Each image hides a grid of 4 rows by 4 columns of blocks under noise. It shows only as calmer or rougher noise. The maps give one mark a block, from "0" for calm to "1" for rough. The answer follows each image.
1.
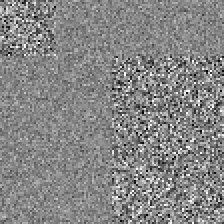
1 0 0 0
0 0 1 1
0 0 1 1
0 0 1 1
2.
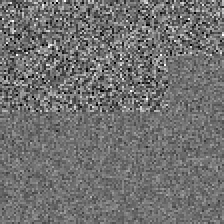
1 1 1 1
1 1 1 0
0 0 0 0
0 0 0 0
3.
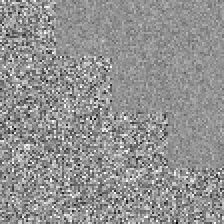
1 0 0 0
1 1 0 0
1 1 1 0
1 1 1 1
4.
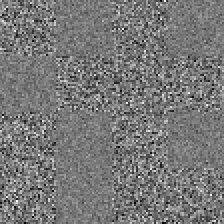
1 0 1 0
0 1 1 1
1 0 1 0
1 0 1 1
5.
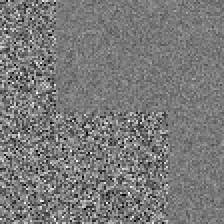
1 0 0 0
1 0 0 0
1 1 1 0
1 1 1 0
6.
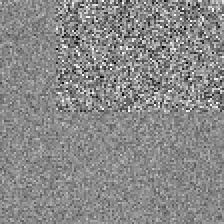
0 1 1 1
0 1 1 1
0 0 0 0
0 0 0 0
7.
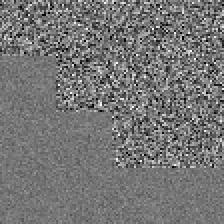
1 1 1 1
0 1 1 1
0 0 1 1
0 0 0 0
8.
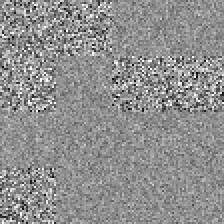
1 1 0 0
1 0 1 1
0 0 0 0
1 0 0 0
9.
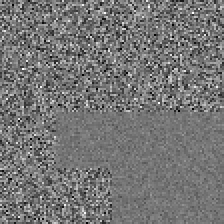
1 1 1 1
1 1 1 1
1 0 0 0
1 1 0 0
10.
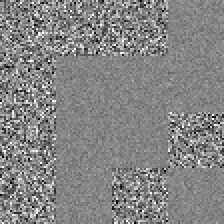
1 1 1 0
1 0 0 0
1 0 0 1
1 0 1 0
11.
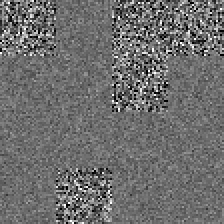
1 0 1 1
0 0 1 0
0 0 0 0
0 1 0 0
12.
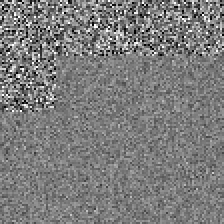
1 1 1 1
1 0 0 0
0 0 0 0
0 0 0 0
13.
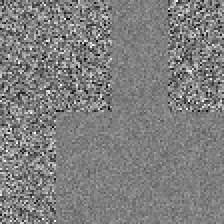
1 1 0 1
1 1 0 1
1 0 0 0
1 0 0 0
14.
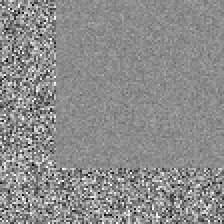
1 0 0 0
1 0 0 0
1 0 0 0
1 1 1 1
